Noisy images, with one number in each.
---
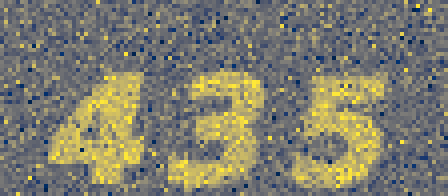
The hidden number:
435
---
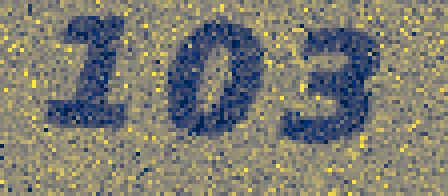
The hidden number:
103
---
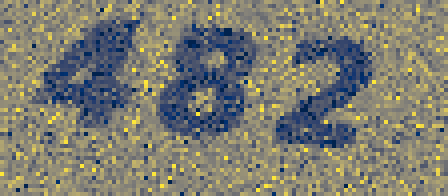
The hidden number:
482
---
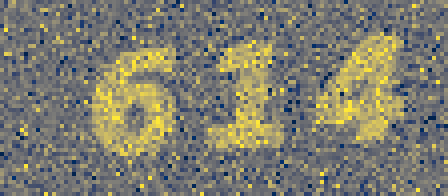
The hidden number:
614
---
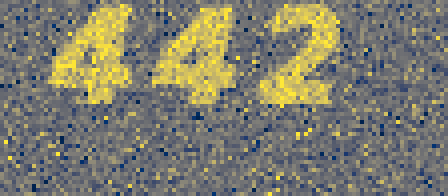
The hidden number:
442
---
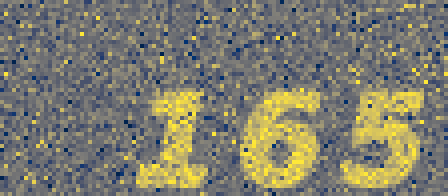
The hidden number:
165
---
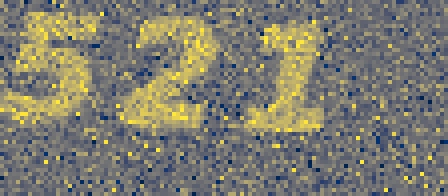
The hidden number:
521
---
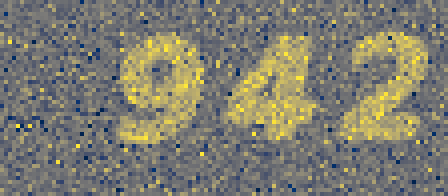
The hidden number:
942
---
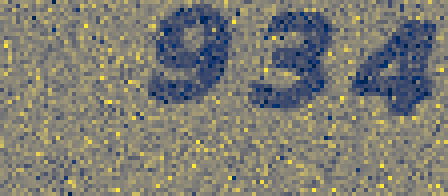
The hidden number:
934
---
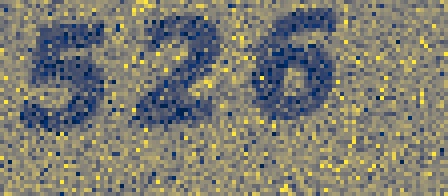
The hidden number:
526
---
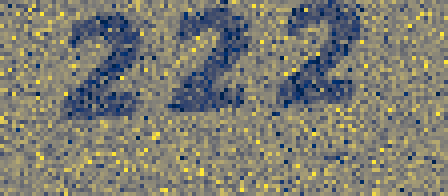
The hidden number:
222
